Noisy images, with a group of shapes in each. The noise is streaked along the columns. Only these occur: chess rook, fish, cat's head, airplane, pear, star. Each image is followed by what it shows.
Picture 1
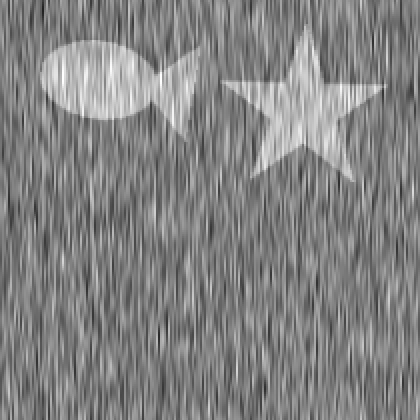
top left: light fish; top right: light star
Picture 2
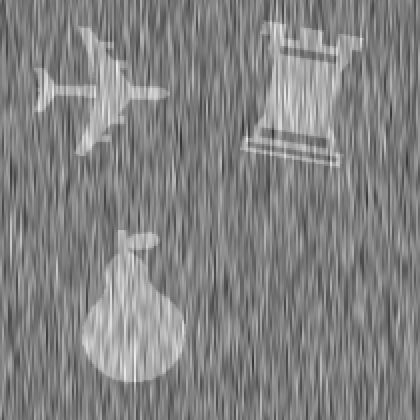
top left: light airplane; top right: light chess rook; bottom left: light pear
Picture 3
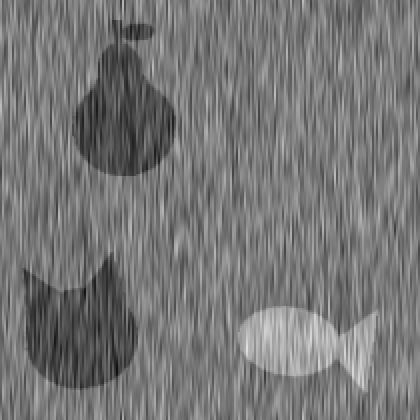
top left: dark pear; bottom left: dark cat's head; bottom right: light fish
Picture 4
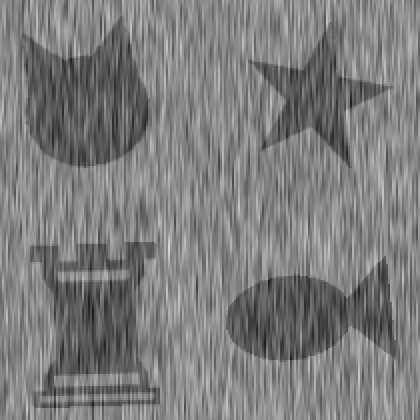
top left: dark cat's head; top right: dark star; bottom left: dark chess rook; bottom right: dark fish
